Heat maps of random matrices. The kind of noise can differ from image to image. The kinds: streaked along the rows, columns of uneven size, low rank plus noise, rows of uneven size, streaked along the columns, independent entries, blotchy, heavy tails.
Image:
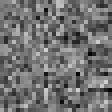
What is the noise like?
low rank plus noise
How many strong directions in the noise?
two
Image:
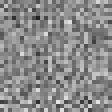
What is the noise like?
low rank plus noise
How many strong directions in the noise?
two
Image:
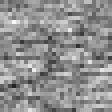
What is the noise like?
streaked along the rows
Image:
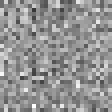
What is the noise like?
low rank plus noise
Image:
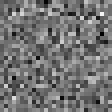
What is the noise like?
low rank plus noise
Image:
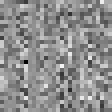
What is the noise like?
columns of uneven size
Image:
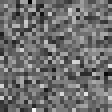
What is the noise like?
independent entries
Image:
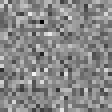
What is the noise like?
low rank plus noise
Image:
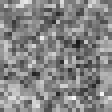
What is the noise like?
blotchy
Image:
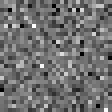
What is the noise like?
heavy tails
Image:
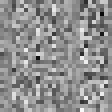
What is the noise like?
columns of uneven size
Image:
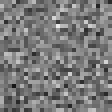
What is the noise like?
low rank plus noise
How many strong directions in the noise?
five to eight
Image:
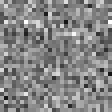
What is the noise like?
low rank plus noise
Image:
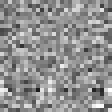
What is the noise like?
low rank plus noise
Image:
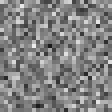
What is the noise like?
independent entries
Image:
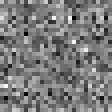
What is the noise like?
low rank plus noise
